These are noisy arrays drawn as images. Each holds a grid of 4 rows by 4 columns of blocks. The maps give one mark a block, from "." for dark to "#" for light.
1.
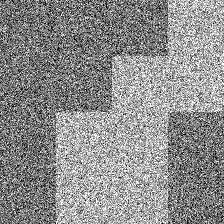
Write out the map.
. . . #
. . # #
. # # .
. # # .
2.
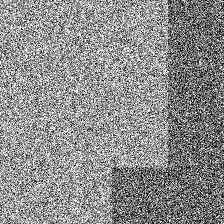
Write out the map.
# # # .
# # # .
# # # .
# # . .
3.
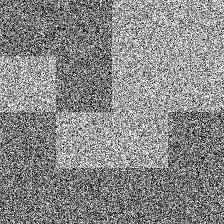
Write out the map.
. . # #
# . # #
. # # .
. . . .
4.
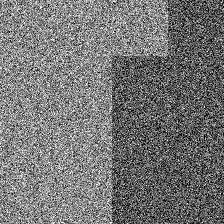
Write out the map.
# # # .
# # . .
# # . .
# # . .
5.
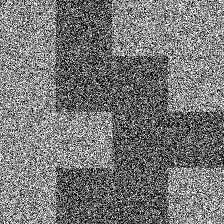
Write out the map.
# . # #
# . . #
# # . .
# . . #
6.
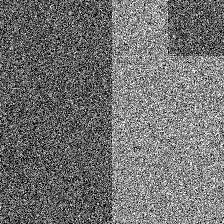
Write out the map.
. . # .
. . # #
. . # #
. . # #
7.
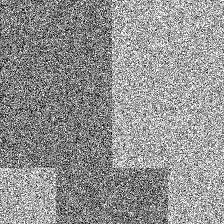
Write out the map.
. . # #
. . # #
. . # #
# . . #
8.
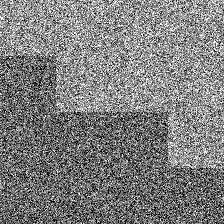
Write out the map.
# # # #
. # # #
. . . #
. . . .
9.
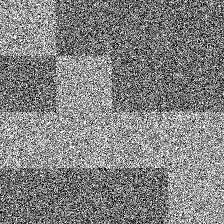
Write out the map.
# . . .
. # . .
# # # #
. . . #
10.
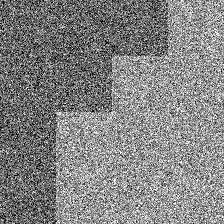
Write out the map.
. . . #
. . # #
. # # #
. # # #
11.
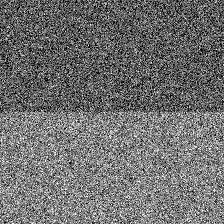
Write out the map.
. . . .
. . . .
# # # #
# # # #
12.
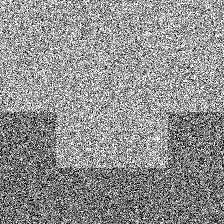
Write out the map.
# # # #
# # # #
. # # .
. . . .
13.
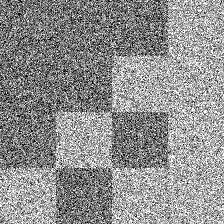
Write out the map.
. . . #
. . # #
. # . #
# . # #
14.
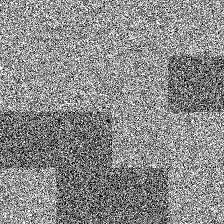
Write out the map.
# # # #
# # # .
. . # #
# . . #
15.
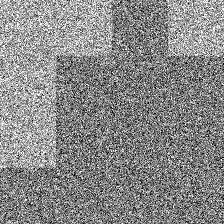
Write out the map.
# # . #
# . . .
# . . .
. . . .
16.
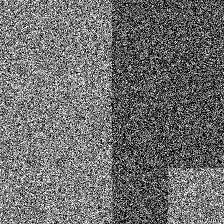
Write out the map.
# # . .
# # . .
# # . .
# # . #
